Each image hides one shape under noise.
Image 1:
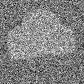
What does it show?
light cloud
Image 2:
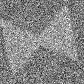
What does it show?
light bow tie
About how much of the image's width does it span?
nearly all
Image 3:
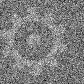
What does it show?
light gear
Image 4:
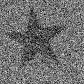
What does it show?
dark star
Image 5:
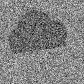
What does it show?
dark cloud
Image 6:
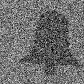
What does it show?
dark bell
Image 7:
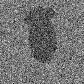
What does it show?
dark footprint
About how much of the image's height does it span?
two thirds
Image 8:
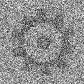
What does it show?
dark gear
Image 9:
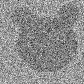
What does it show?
dark bear's head
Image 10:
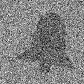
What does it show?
dark bell
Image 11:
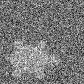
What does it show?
light turtle
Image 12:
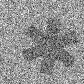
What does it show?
dark asterisk
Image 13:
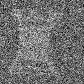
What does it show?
light chess rook
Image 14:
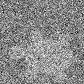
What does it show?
light turtle
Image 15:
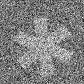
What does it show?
light asterisk
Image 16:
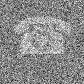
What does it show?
light telephone
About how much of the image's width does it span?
two thirds
